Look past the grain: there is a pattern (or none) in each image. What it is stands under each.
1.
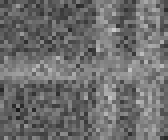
bands of rows crossing bands of columns
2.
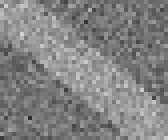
a diagonal band
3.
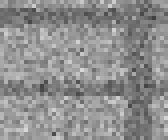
bands of rows crossing bands of columns
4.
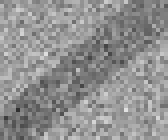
a diagonal band
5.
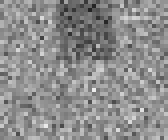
one block
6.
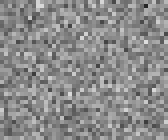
only noise
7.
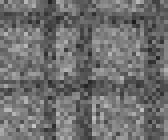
bands of rows crossing bands of columns
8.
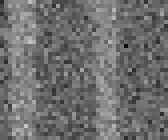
bands of columns
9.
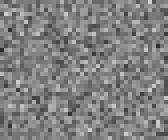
only noise
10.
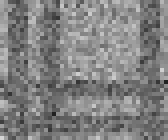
bands of rows crossing bands of columns
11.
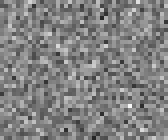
only noise
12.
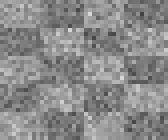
a checkerboard
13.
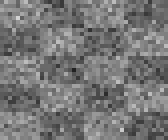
a checkerboard
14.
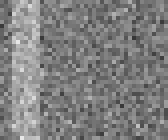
one band of columns
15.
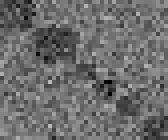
blocks along the diagonal
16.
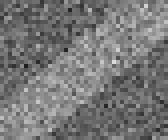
a diagonal band
